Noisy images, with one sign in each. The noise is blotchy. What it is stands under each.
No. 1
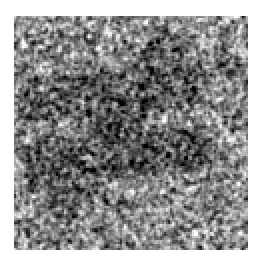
not-equal sign
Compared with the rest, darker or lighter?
darker
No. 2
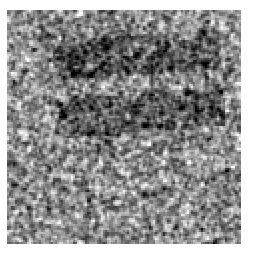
equals sign
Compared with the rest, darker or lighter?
darker
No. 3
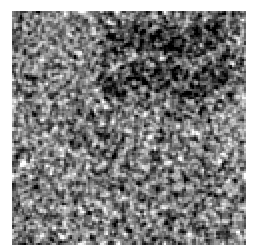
approximately sign
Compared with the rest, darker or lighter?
darker
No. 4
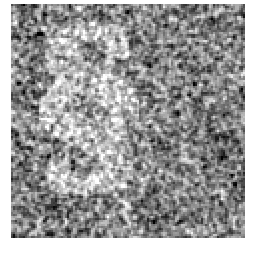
section sign
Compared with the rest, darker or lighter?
lighter
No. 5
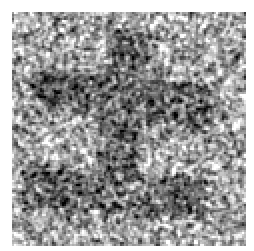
plus-minus sign
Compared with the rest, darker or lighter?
darker
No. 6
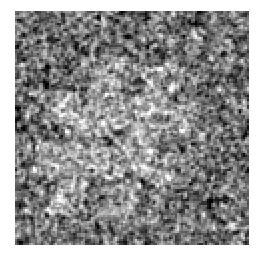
hash sign
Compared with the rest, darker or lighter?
lighter
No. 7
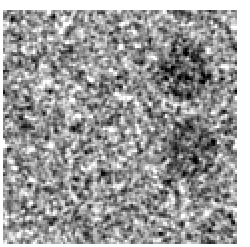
colon
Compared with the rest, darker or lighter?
darker
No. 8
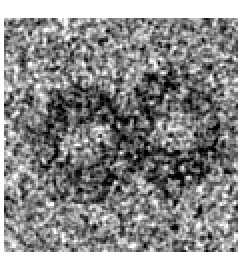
infinity sign
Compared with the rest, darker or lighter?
darker
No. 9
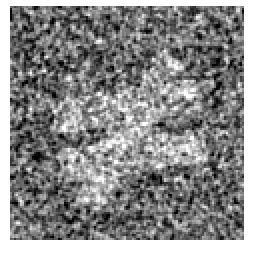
not-equal sign
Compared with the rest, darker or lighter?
lighter
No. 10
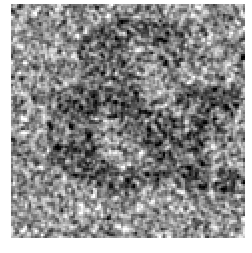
ampersand
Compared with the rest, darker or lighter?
darker
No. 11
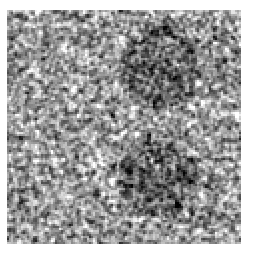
colon
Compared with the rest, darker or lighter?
darker
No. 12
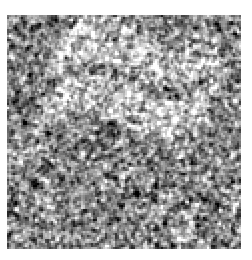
approximately sign
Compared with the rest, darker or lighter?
lighter
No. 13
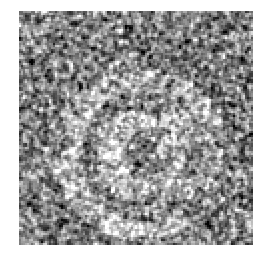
at sign
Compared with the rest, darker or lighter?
lighter
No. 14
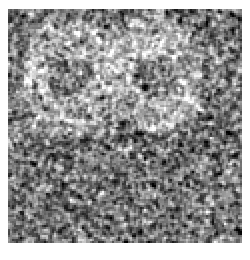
infinity sign
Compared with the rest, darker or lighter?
lighter
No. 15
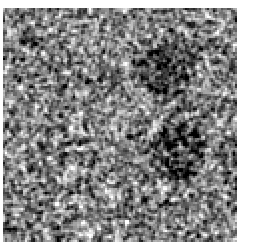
colon
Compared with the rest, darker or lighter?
darker
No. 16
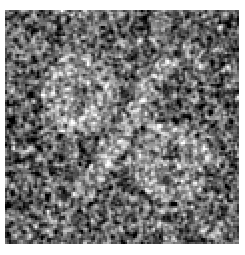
percent sign
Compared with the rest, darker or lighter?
lighter
